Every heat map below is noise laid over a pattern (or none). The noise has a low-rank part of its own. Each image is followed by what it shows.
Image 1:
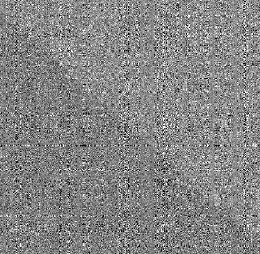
a sharp edge
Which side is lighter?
top right
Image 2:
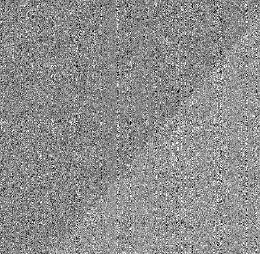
a sharp edge
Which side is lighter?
bottom right
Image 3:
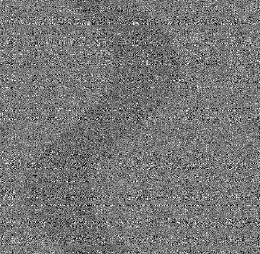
a wavy band
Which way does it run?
top to bottom
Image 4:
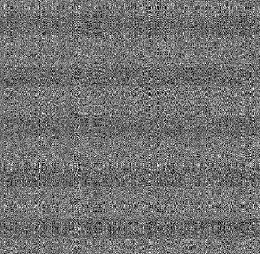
horizontal stripes
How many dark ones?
5
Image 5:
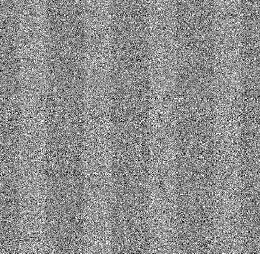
vertical stripes
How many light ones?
4
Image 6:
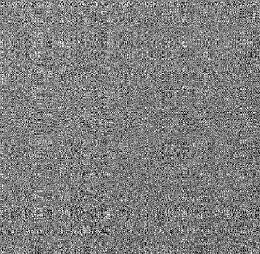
a smooth slope
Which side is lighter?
top left
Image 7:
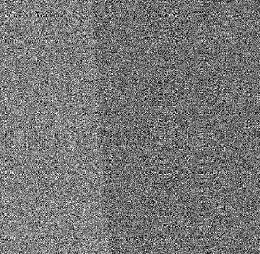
a sharp edge
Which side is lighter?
left
